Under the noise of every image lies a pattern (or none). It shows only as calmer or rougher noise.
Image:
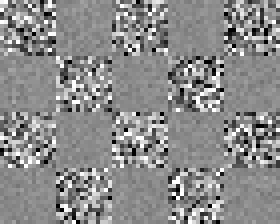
a checkerboard
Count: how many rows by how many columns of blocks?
4 by 5
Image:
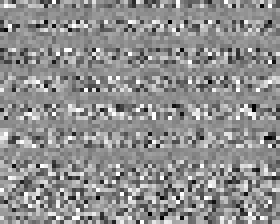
bands of rows
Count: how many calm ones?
6
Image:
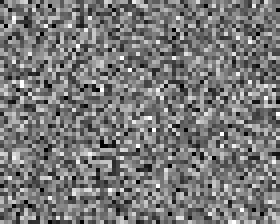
only noise
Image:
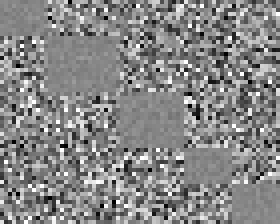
blocks along the diagonal
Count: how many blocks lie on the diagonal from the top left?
5
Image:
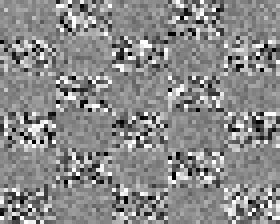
a checkerboard
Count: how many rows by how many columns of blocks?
6 by 5
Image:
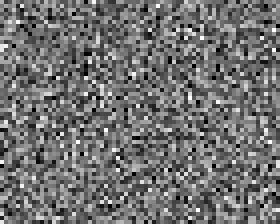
only noise
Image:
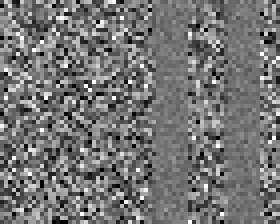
bands of columns
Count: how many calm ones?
2
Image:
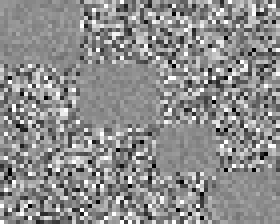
blocks along the diagonal
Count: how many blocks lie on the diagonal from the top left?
4
